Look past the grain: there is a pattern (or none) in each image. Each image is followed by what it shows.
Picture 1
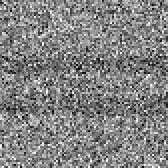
bands of rows
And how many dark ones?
2
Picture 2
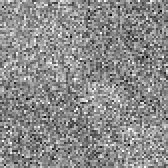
blocks along the diagonal
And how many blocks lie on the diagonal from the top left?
3
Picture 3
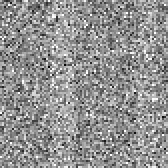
bands of columns
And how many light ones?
2
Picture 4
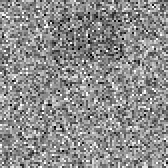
one block
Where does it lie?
top middle
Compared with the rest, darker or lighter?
darker
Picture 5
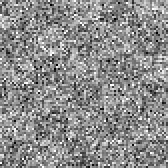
a checkerboard
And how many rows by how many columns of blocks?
6 by 5
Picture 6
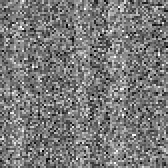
bands of columns
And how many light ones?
3
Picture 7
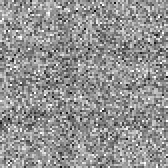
bands of rows crossing bands of columns
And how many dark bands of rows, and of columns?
3 and 2
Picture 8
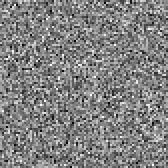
only noise
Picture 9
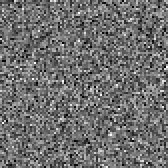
only noise
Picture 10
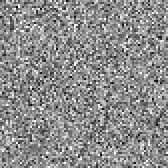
only noise
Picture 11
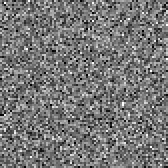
only noise
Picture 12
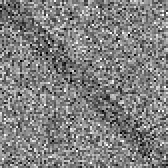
a diagonal band
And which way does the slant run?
top left to bottom right
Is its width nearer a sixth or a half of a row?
a sixth
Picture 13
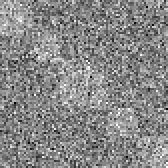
blocks along the diagonal
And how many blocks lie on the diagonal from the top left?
5
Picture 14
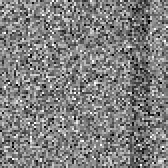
one band of columns
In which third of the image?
right
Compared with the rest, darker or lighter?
darker
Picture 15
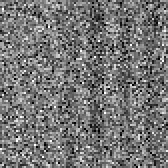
bands of columns
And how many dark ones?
4
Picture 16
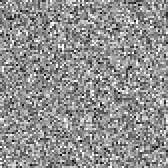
only noise
